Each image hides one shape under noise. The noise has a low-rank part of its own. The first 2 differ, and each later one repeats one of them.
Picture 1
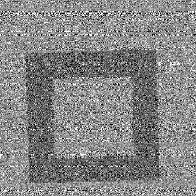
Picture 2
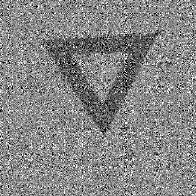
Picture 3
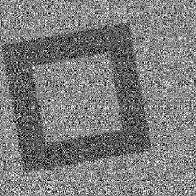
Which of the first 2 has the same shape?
1
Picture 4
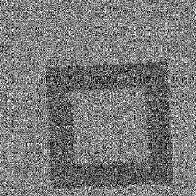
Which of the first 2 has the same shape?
1
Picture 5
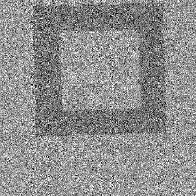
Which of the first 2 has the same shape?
1
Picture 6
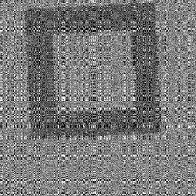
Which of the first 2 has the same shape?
1
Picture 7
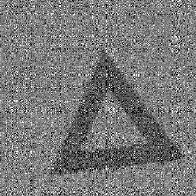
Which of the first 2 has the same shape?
2
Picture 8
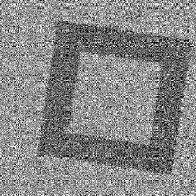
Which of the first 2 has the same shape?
1
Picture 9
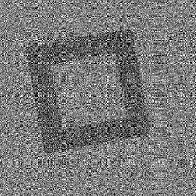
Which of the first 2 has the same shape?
1
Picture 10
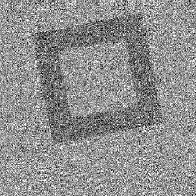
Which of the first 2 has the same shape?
1
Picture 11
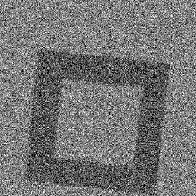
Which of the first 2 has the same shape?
1
